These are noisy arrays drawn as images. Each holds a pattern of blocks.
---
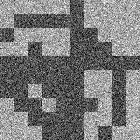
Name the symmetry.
mirrored about the diagonal from the bottom left
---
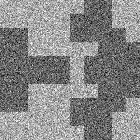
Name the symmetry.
top and bottom mirror each other
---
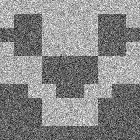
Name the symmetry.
left and right mirror each other
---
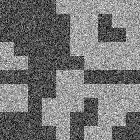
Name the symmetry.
no symmetry
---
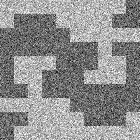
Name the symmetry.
the same after a half turn
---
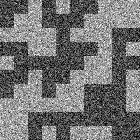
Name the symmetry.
mirrored about the diagonal from the top left
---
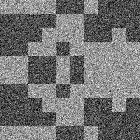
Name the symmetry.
top and bottom mirror each other
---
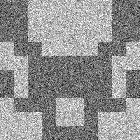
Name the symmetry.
left and right mirror each other
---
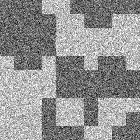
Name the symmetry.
no symmetry
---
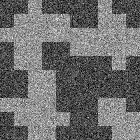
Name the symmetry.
mirrored about the diagonal from the top left
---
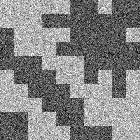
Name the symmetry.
mirrored about the diagonal from the bottom left
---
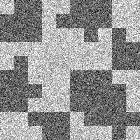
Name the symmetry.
mirrored about the diagonal from the top left
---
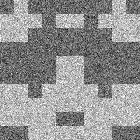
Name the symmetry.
left and right mirror each other
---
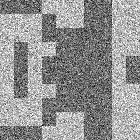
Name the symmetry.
top and bottom mirror each other
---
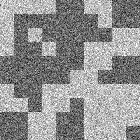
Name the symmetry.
mirrored about the diagonal from the top left
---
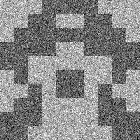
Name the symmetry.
left and right mirror each other
